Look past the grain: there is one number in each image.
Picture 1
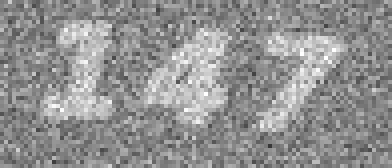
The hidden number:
147
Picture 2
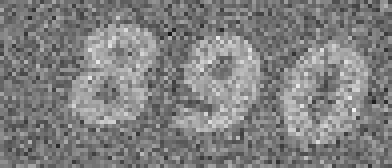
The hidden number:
890
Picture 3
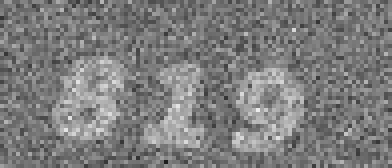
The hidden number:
819
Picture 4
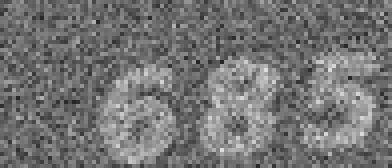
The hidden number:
685
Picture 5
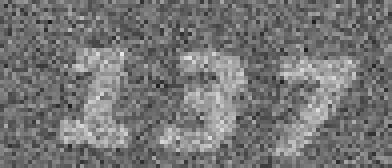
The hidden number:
137
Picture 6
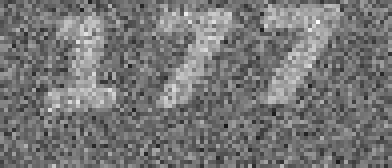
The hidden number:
177
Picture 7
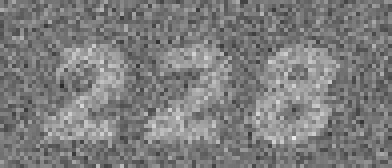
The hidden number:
228
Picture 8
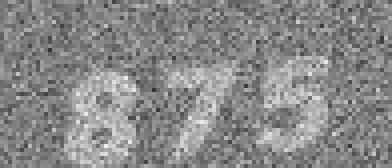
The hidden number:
875
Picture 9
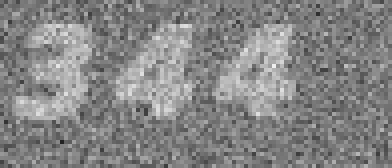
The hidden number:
344
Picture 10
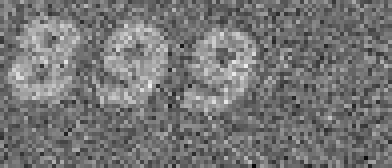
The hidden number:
899
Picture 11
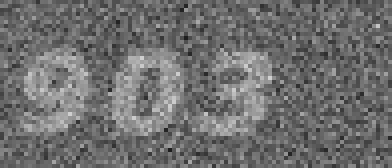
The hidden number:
903
